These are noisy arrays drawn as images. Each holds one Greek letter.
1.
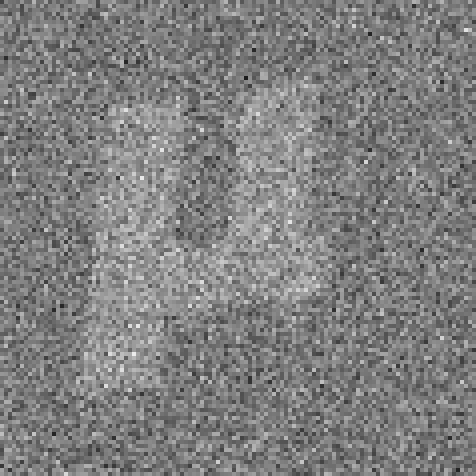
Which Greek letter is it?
mu
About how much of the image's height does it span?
two thirds
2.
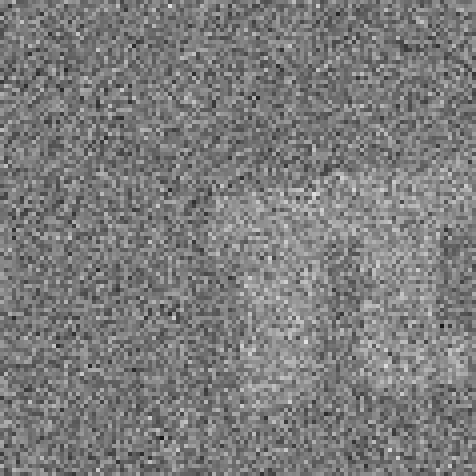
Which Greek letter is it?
pi
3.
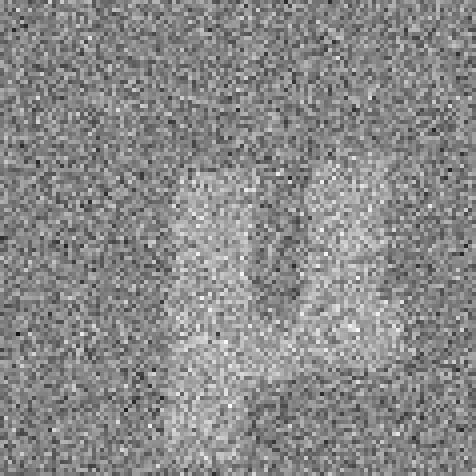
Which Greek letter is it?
mu
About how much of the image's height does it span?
two thirds
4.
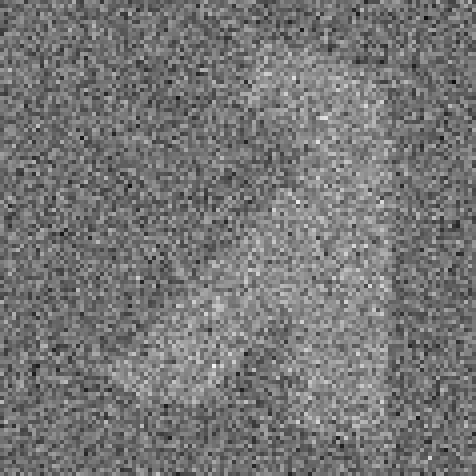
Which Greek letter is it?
lambda
